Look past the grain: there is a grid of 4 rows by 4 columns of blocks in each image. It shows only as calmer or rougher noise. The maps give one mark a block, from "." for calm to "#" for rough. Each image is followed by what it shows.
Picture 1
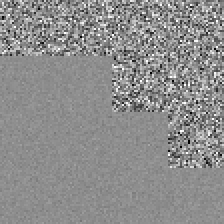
# # # #
. . # #
. . . #
. . . .
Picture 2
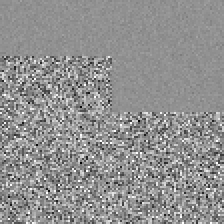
. . . .
# # . .
# # # #
# # # #
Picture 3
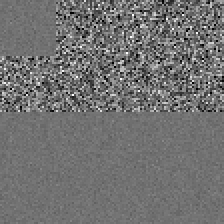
. # # #
# # # #
. . . .
. . . .
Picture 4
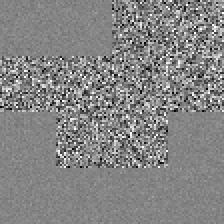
. . # #
# # # #
. # # .
. . . .
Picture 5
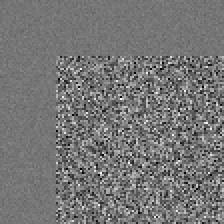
. . . .
. # # #
. # # #
. # # #
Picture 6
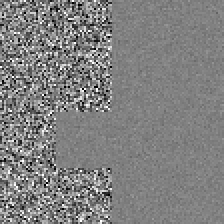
# # . .
# # . .
# . . .
# # . .
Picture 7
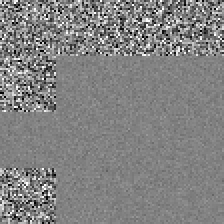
# # # #
# . . .
. . . .
# . . .
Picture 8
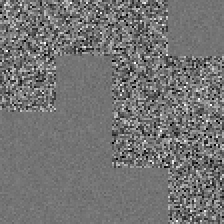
# # # .
# . # #
. . # #
. . . #
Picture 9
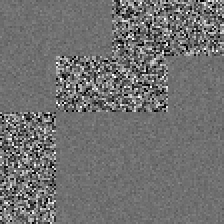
. . # #
. # # .
# . . .
# . . .
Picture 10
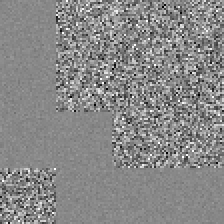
. # # #
. # # #
. . # #
# . . .
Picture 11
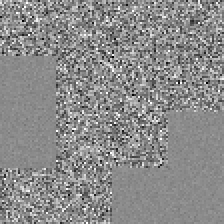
# # # #
. # # #
. # # .
# # . .
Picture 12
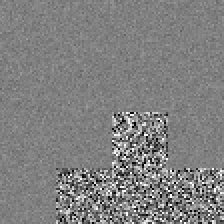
. . . .
. . . .
. . # .
. # # #
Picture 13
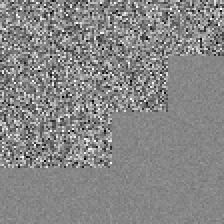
# # # #
# # # .
# # . .
. . . .
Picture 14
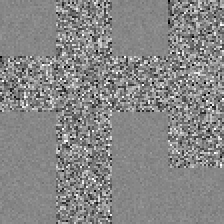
. # . #
# # # #
. # . #
. # . .
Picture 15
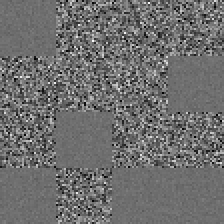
. # # #
# # # .
# . # #
. # . .
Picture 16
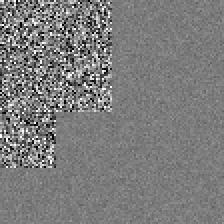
# # . .
# # . .
# . . .
. . . .
